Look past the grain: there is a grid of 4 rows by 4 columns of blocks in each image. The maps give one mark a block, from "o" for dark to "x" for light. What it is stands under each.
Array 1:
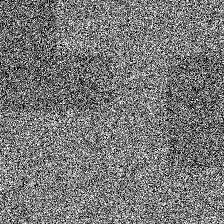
o x x x
o o x o
x x x o
x x x x
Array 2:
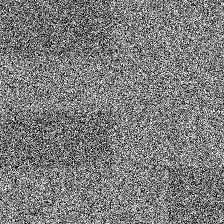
o o x x
x x x x
o o x x
x x x o
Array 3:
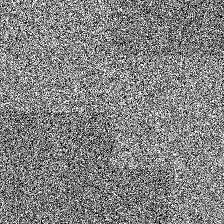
x x o o
x x x x
o o x x
o o o x
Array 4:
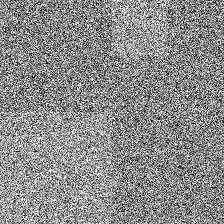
o o x o
o o o o
x x o o
x x o o
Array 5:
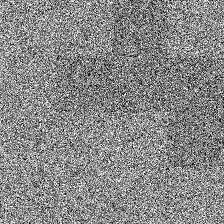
x x o x
x o o o
x x x o
x x x x
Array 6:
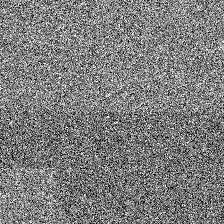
x x x x
x x x x
o o o o
x o o o
